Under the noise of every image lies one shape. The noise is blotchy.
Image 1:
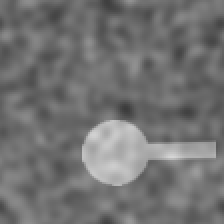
lollipop
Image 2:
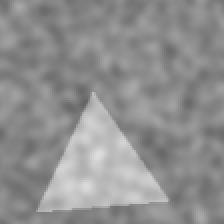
triangle
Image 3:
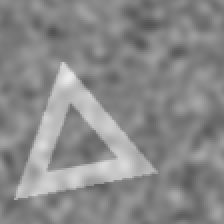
triangle frame
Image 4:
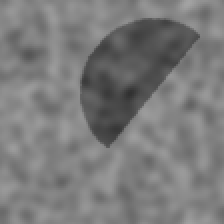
half disc
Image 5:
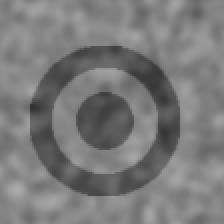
bullseye
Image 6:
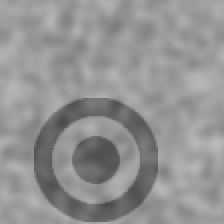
bullseye
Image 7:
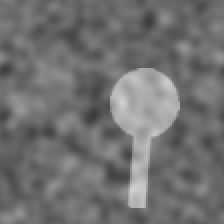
lollipop
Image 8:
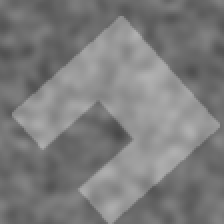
square with a notch
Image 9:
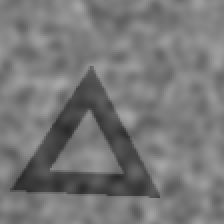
triangle frame
